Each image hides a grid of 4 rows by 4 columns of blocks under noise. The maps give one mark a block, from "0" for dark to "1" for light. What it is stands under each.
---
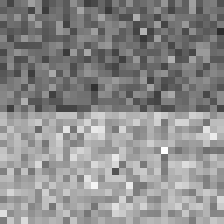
0000
0000
1111
1111
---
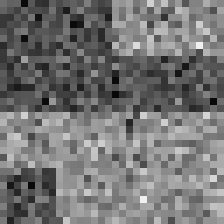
0011
0000
1111
0111
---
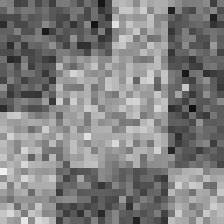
0010
0110
1110
1001
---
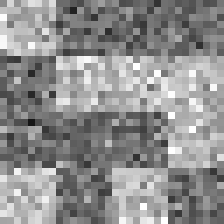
1000
0111
0001
1010
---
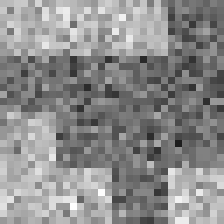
1110
0000
1000
1101
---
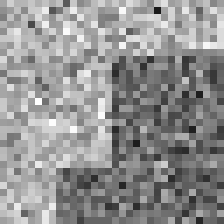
1111
1100
1100
1000
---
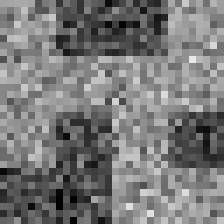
1001
1111
1010
0011
